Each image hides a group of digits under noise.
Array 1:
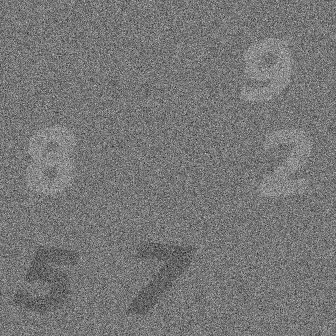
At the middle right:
2
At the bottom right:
nothing
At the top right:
9
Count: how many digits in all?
5
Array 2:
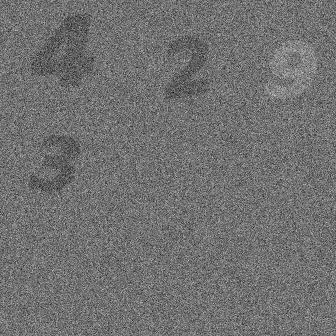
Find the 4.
top left
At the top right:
9
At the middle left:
3
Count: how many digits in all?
4
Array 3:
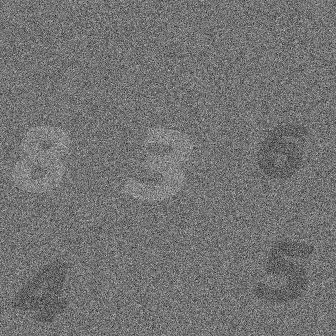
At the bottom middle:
nothing
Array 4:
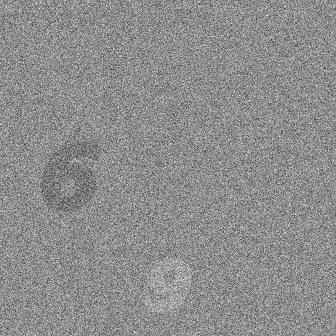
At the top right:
nothing
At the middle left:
6
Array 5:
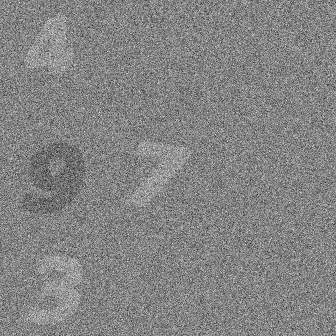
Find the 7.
centre
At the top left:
4
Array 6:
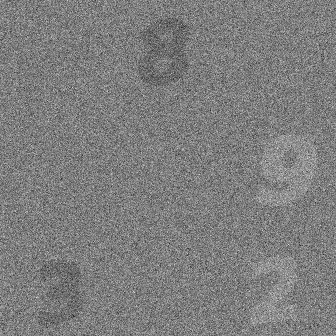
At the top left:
nothing
